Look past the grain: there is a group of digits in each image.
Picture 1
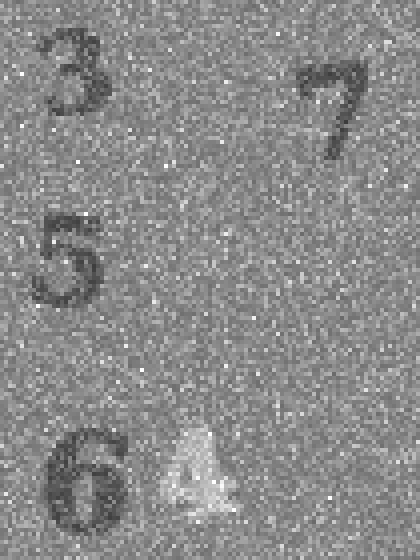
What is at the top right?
7
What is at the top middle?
nothing
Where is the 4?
bottom middle
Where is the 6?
bottom left
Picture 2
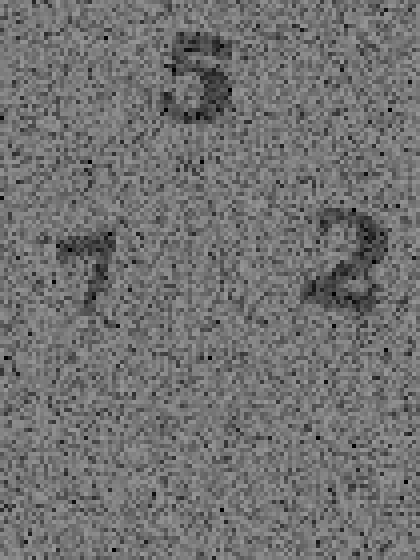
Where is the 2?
middle right
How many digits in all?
3
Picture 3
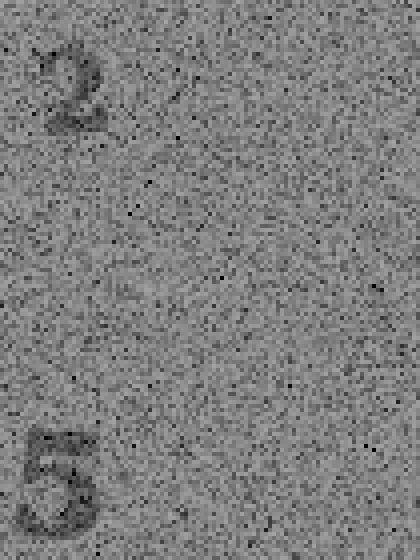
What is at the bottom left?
5
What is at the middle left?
nothing
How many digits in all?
2
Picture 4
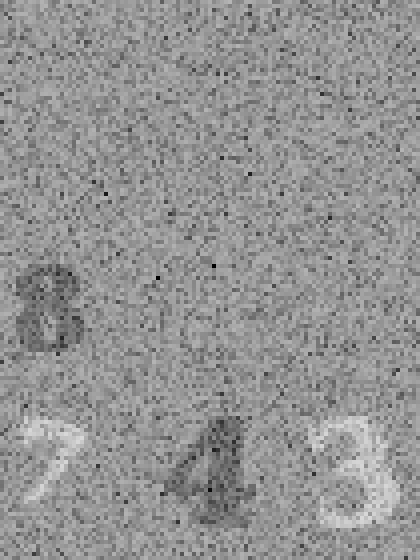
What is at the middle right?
nothing
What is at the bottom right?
3
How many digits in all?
4
